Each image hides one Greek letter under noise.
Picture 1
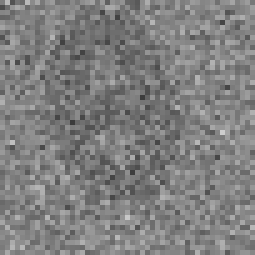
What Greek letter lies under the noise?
theta
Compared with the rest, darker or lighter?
darker
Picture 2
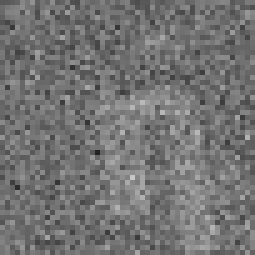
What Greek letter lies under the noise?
eta
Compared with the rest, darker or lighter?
lighter
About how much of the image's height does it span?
two thirds
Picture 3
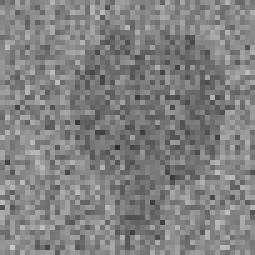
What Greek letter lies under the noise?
phi
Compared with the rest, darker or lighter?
darker
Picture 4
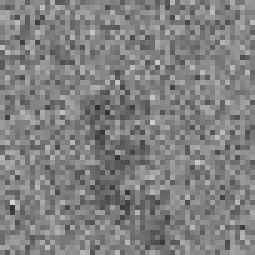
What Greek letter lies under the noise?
xi
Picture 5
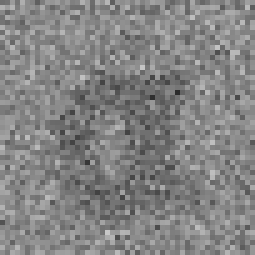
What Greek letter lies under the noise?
alpha
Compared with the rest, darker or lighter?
darker
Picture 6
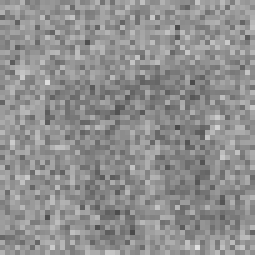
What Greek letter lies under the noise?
pi
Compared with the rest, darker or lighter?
darker
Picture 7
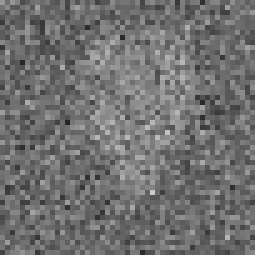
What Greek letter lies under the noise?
phi
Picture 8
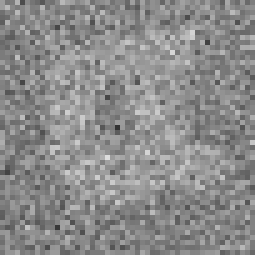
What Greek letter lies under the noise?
alpha
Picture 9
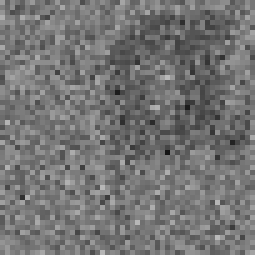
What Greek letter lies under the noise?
alpha
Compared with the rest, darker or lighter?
darker
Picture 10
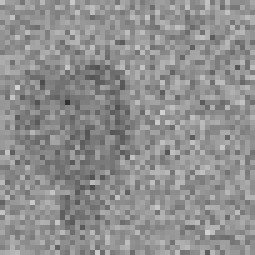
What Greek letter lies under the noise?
phi
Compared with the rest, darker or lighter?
darker
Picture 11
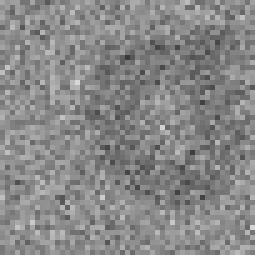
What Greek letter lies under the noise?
sigma
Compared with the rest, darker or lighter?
darker
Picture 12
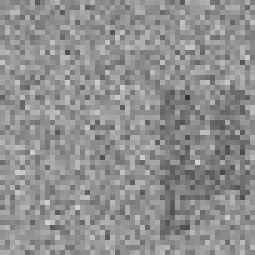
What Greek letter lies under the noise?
mu
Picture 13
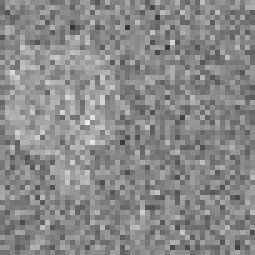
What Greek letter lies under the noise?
phi
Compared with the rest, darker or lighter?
lighter
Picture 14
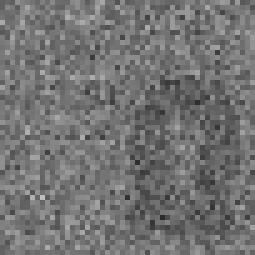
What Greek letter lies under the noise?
omega
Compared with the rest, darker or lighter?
darker
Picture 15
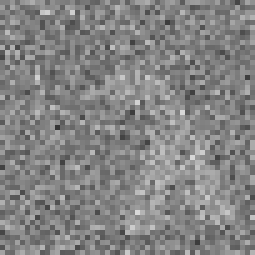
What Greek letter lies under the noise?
lambda
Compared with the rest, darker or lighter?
lighter
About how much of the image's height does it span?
two thirds
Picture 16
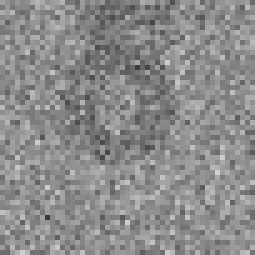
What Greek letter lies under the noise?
delta
